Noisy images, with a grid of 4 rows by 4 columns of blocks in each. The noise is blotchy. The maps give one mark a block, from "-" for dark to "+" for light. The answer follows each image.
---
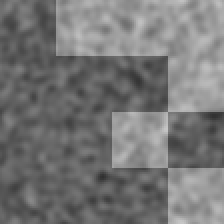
- + + +
- - - +
- - + -
- - - +
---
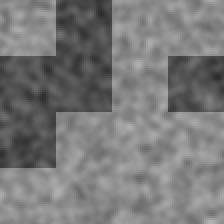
+ - + +
- - + -
- + + +
+ + + +
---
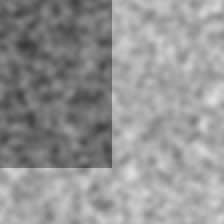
- - + +
- - + +
- - + +
+ + + +
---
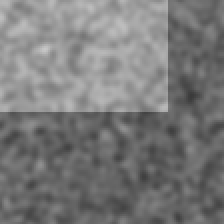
+ + + -
+ + + -
- - - -
- - - -
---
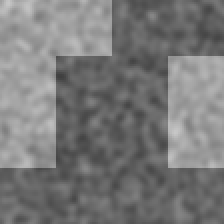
+ + - -
+ - - +
+ - - +
- - - -
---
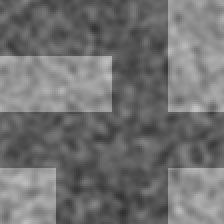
- - - +
+ + - +
- - - -
+ - - +
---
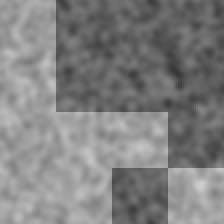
+ - - -
+ - - -
+ + + -
+ + - +
